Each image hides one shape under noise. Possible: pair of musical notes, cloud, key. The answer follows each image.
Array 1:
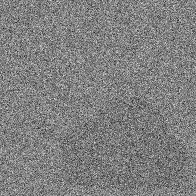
dark cloud
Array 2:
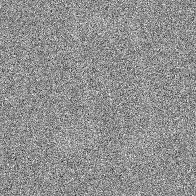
light pair of musical notes
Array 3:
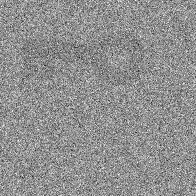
dark key
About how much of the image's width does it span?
two thirds
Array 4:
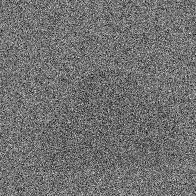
dark cloud
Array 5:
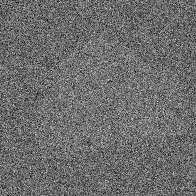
light cloud
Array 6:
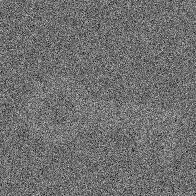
light key
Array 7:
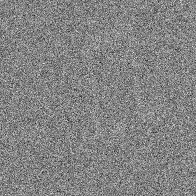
light pair of musical notes
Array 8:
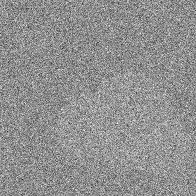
light cloud
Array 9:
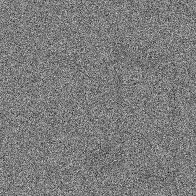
dark pair of musical notes
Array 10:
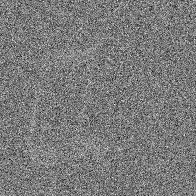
light pair of musical notes
